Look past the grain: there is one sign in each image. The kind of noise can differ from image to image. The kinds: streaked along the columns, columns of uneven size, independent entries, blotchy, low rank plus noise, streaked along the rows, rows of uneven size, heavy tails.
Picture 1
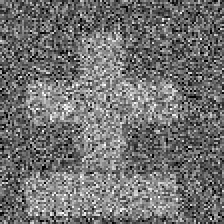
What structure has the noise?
low rank plus noise
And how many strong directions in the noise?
five to eight
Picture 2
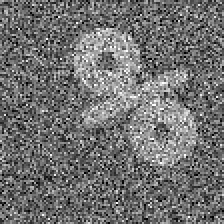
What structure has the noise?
independent entries
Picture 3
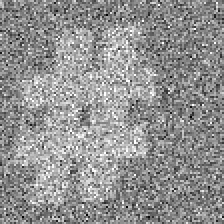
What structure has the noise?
independent entries
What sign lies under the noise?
hash sign
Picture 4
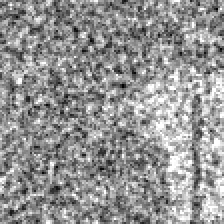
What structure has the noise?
blotchy
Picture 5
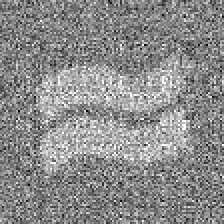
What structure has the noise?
low rank plus noise
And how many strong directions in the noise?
three or four
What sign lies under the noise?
approximately sign
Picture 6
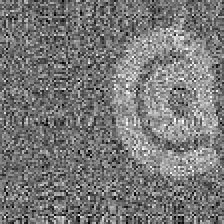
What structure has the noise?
low rank plus noise
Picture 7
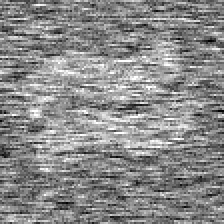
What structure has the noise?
streaked along the rows
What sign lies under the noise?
approximately sign
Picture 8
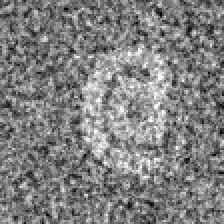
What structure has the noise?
blotchy
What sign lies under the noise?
at sign
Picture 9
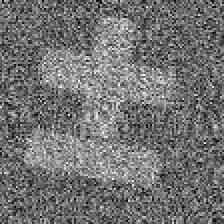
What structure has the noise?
low rank plus noise
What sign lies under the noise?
plus-minus sign
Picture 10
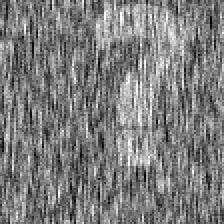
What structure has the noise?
streaked along the columns
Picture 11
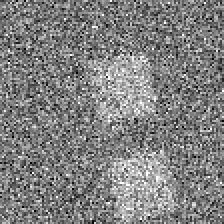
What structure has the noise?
independent entries
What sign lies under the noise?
colon
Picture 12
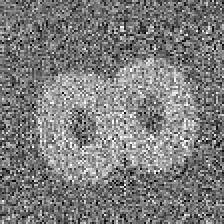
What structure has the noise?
low rank plus noise
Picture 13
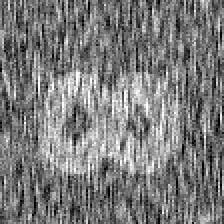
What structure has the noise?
streaked along the columns
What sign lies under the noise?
infinity sign
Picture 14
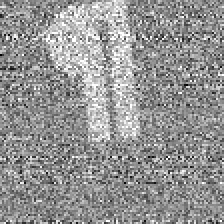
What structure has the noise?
rows of uneven size
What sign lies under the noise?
pilcrow
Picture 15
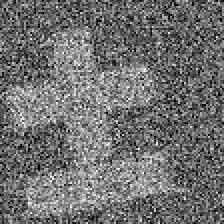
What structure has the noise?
independent entries
